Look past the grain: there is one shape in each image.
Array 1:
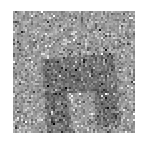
square with a notch
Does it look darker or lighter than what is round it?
darker
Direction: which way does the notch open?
down
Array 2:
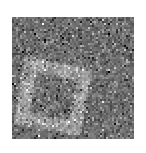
square frame
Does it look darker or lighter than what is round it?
lighter
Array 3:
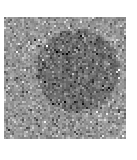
disc
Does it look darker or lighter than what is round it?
darker
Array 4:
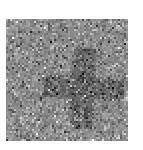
cross
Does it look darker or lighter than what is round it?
darker
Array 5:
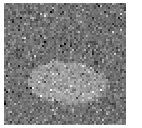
ellipse
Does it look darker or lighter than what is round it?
lighter
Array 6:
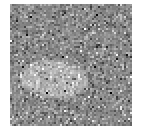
ellipse
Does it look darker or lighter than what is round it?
lighter
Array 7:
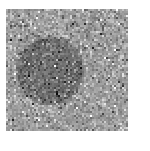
disc
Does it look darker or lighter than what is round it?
darker
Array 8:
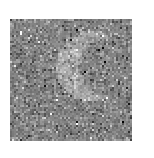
crescent
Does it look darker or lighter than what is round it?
lighter
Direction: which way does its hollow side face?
right
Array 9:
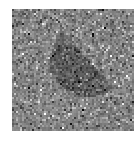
half disc
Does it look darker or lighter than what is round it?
darker
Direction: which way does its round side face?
down and left
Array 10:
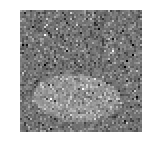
ellipse
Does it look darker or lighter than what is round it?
lighter
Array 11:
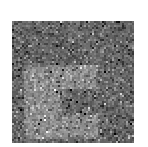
square with a notch
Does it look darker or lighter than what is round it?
lighter
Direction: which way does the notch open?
right
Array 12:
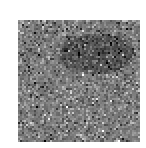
ellipse
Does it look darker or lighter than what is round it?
darker
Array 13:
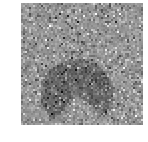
disc with a wedge cut out
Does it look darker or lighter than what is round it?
darker
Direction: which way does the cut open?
down
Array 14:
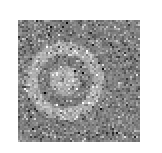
bullseye
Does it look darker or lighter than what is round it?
lighter
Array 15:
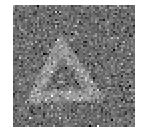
triangle frame
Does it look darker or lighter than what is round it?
lighter
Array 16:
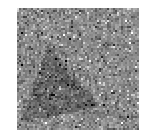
triangle
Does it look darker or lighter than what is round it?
darker
